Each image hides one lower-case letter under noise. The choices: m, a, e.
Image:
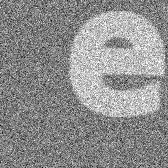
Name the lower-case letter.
e
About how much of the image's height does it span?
two thirds
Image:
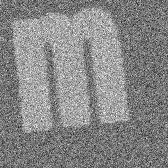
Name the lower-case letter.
m
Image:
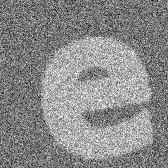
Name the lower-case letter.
e
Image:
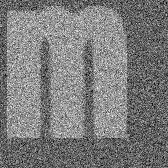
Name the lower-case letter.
m
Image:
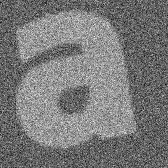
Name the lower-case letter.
a
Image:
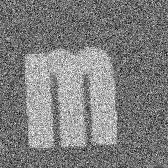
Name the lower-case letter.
m
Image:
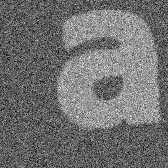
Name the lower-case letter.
a
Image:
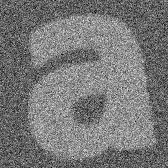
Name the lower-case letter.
a
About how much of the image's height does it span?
nearly all
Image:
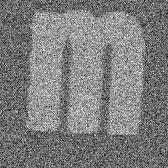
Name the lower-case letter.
m
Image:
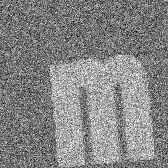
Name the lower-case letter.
m
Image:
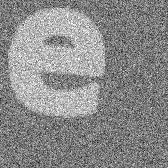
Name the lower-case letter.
e
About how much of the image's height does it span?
two thirds
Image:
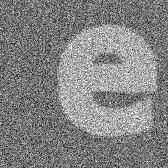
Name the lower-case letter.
e
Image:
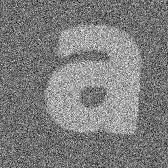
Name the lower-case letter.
a
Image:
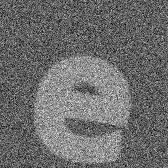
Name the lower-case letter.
e
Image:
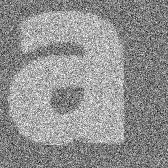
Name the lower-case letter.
a
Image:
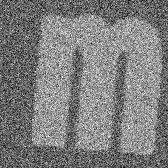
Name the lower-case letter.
m
